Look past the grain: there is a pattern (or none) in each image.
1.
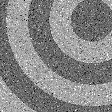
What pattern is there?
rings round one point
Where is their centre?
top right
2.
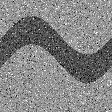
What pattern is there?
a wavy band
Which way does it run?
left to right
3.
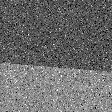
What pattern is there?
a sharp edge
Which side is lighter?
bottom
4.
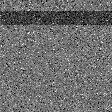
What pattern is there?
one horizontal stripe
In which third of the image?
top
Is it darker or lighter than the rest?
darker
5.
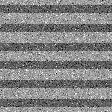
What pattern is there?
horizontal stripes
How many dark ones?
6
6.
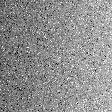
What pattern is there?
a smooth slope
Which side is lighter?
right
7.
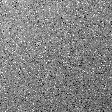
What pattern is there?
a smooth slope
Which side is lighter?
top left
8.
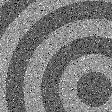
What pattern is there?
rings round one point
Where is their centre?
bottom right
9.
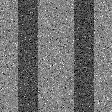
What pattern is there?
vertical stripes
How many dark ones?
2
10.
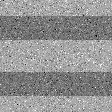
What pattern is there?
horizontal stripes
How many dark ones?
2
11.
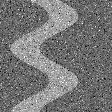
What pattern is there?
a wavy band
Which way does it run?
top to bottom
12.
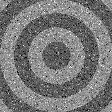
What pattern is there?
rings round one point
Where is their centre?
centre
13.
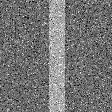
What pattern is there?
one vertical stripe
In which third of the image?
middle
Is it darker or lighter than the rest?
lighter
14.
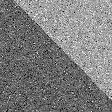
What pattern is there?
a sharp edge
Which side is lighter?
top right
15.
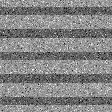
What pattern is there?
horizontal stripes
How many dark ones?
5
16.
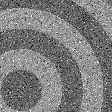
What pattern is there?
rings round one point
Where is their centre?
bottom left
